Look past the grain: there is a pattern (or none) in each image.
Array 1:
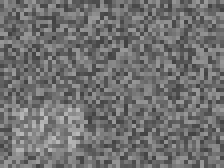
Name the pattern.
one block
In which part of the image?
bottom left
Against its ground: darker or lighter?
lighter
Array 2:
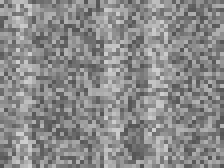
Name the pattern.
bands of columns
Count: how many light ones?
3
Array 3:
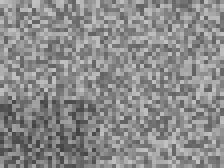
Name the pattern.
one block
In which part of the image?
bottom left
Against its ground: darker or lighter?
darker
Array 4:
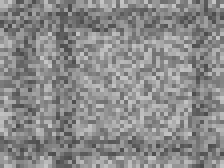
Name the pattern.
bands of rows crossing bands of columns
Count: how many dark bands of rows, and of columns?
2 and 3
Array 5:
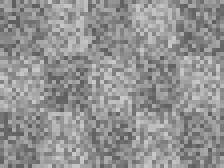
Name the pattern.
a checkerboard
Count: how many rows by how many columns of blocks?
3 by 5
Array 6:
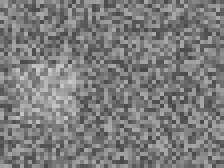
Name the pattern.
one block
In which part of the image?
middle left
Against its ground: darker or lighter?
lighter
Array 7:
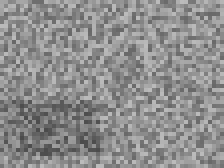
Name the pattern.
one block
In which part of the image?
bottom left
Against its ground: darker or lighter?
darker
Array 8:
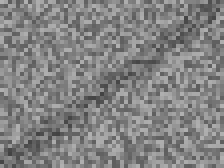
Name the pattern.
a diagonal band
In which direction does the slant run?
bottom left to top right
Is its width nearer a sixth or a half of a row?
a sixth
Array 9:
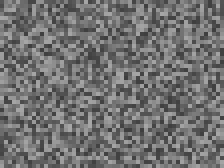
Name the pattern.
only noise
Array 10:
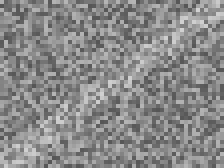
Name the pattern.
a diagonal band
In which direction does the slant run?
bottom left to top right
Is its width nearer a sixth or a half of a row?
a sixth
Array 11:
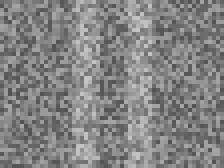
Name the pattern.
bands of columns
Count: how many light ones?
2
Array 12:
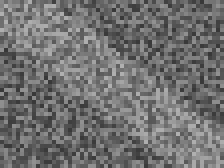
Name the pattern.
a diagonal band
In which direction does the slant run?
top left to bottom right
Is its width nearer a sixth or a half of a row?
a half
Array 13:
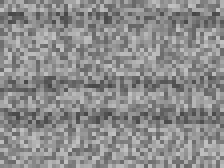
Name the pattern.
bands of rows
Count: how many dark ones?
3
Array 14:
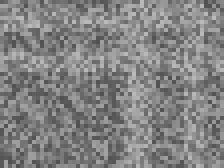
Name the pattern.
bands of rows crossing bands of columns
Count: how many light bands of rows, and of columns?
2 and 2
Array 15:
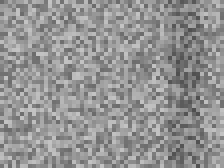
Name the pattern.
one band of columns
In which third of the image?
right
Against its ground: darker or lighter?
darker
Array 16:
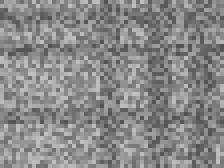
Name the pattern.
bands of rows crossing bands of columns
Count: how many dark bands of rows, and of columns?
3 and 3
